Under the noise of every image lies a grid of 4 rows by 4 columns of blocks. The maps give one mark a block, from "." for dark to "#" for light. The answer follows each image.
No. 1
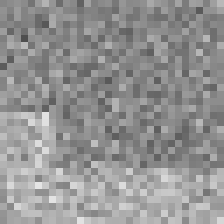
. . . .
. . . .
# . . .
# # # #
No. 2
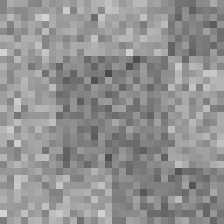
# # # .
# . . #
# . . #
# # . .
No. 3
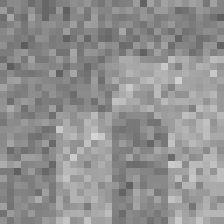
. . . .
. . # #
. # . #
. # . #
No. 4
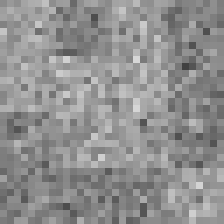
# . # .
# # # .
. # # .
. . . #
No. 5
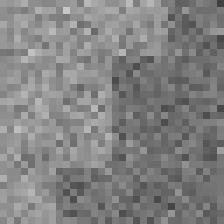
# # # .
# # . .
# # . .
# . . .
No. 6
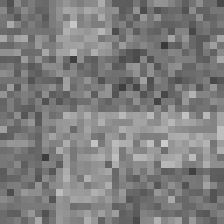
. # . .
. . . .
. # # #
. # . .
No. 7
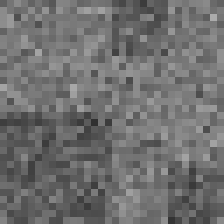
# # . #
# # # #
. . # #
. . # .
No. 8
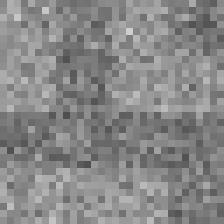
# . # .
# . # #
. . . .
# # # .
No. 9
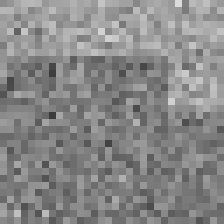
# # # #
. . . #
. . . .
. . . .
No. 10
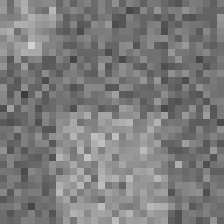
# . . .
. . . .
. # # .
. # # .
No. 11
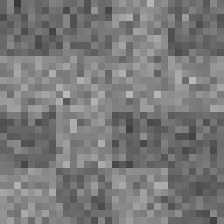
. . # .
# # # #
. # . .
# . # .
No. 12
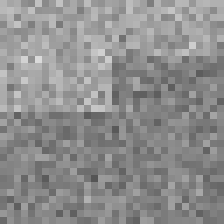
# # # #
# # . .
. . . .
. . . .
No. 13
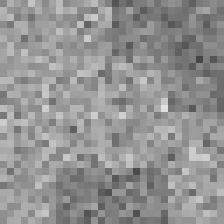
# # . .
# # # .
# # # #
# . . #
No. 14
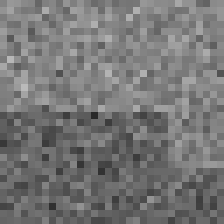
# # # #
# # # #
. . . #
. . . .
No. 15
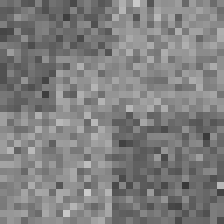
. . # #
. # # #
# # . .
# # . .
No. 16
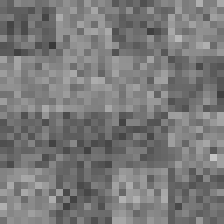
. # . #
# # # .
. . . #
# . # .
